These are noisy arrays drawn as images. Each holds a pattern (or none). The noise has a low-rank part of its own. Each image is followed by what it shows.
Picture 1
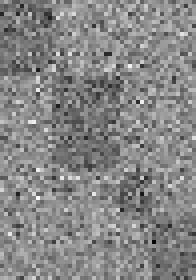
blocks along the diagonal
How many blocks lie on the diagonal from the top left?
4
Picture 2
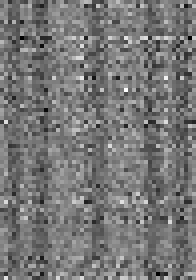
bands of columns
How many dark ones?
5
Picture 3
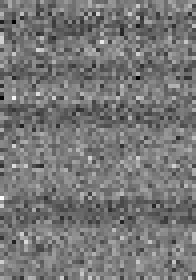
bands of rows
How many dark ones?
4
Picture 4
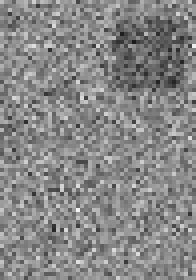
one block
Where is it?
top right
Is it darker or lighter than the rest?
darker
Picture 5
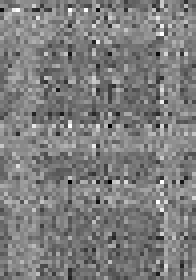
bands of rows crossing bands of columns
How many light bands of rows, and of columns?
3 and 2
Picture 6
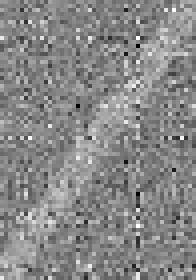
a diagonal band
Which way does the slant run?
bottom left to top right
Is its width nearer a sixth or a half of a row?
a sixth
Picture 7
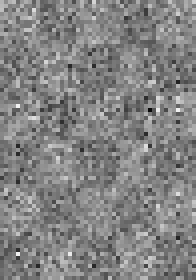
a checkerboard
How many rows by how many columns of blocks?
6 by 5
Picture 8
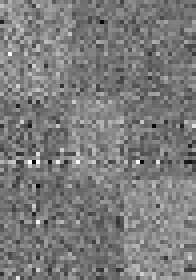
blocks along the diagonal
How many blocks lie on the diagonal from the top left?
3
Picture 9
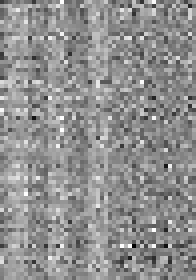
bands of columns
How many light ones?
3
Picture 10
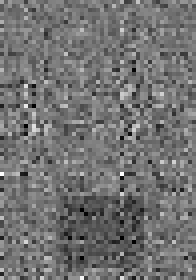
one block
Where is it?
bottom middle
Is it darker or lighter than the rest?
darker
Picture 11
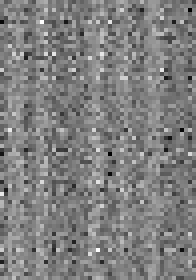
bands of columns
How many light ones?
5
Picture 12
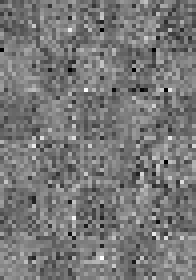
a checkerboard
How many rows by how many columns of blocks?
6 by 5
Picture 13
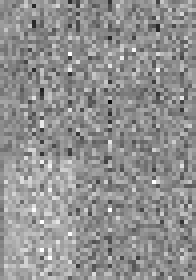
one block
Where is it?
bottom left
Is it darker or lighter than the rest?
lighter
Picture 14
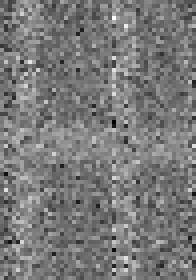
bands of rows crossing bands of columns
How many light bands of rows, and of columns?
1 and 2
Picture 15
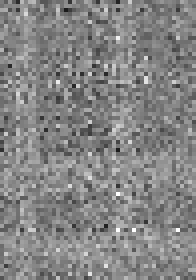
bands of rows crossing bands of columns
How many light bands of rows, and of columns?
2 and 2
